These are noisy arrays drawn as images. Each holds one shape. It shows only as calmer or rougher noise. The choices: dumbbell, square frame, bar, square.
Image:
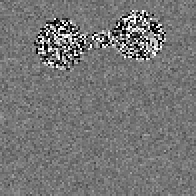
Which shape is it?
dumbbell
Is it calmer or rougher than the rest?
rougher
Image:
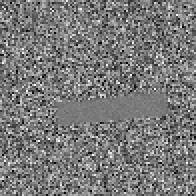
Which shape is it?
bar
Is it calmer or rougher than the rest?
calmer
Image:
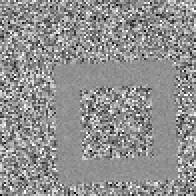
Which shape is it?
square frame
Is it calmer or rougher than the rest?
calmer
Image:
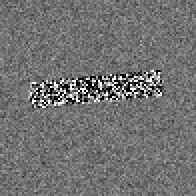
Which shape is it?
bar
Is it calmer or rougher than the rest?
rougher
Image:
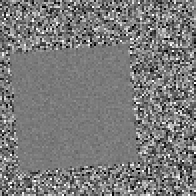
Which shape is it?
square
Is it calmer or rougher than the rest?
calmer
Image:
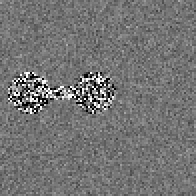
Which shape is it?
dumbbell
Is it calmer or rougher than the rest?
rougher
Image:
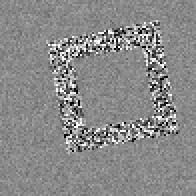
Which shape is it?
square frame
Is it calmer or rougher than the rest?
rougher
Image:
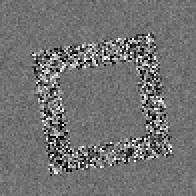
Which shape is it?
square frame
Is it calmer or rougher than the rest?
rougher
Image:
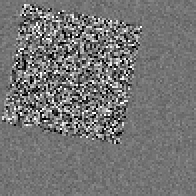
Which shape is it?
square
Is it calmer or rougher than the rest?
rougher
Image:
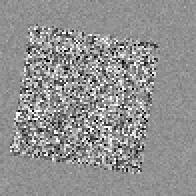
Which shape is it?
square
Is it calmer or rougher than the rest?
rougher
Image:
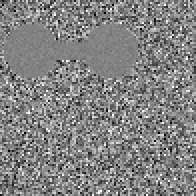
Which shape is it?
dumbbell
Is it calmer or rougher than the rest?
calmer
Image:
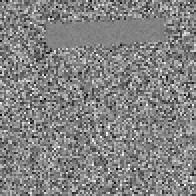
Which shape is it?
bar
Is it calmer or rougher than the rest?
calmer
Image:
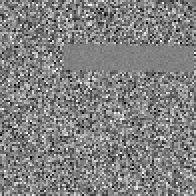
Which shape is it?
bar
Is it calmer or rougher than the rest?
calmer
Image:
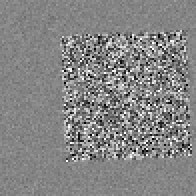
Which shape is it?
square
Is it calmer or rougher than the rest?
rougher
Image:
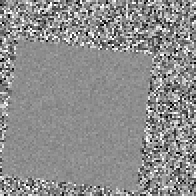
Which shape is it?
square
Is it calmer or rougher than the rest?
calmer
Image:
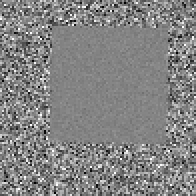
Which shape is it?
square
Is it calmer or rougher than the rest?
calmer
